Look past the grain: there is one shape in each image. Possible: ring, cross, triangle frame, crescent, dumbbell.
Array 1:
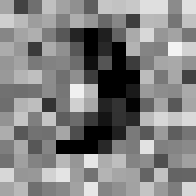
crescent
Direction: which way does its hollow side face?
left
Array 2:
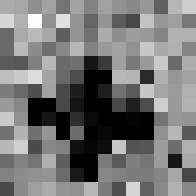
cross
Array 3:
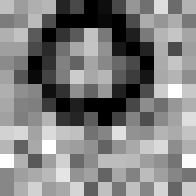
ring
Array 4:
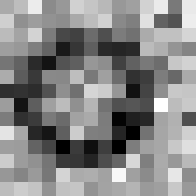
ring
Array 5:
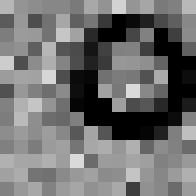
ring
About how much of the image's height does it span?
two thirds
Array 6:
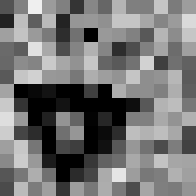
triangle frame
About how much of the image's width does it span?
two thirds
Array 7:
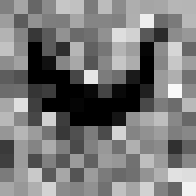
crescent
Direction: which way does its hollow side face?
up
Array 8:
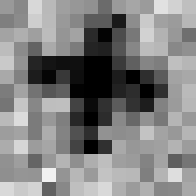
cross
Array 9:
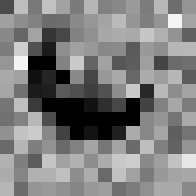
crescent
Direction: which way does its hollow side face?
up and right
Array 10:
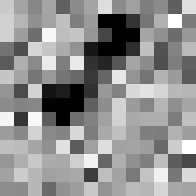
dumbbell
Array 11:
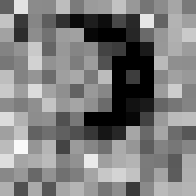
crescent
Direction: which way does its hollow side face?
left
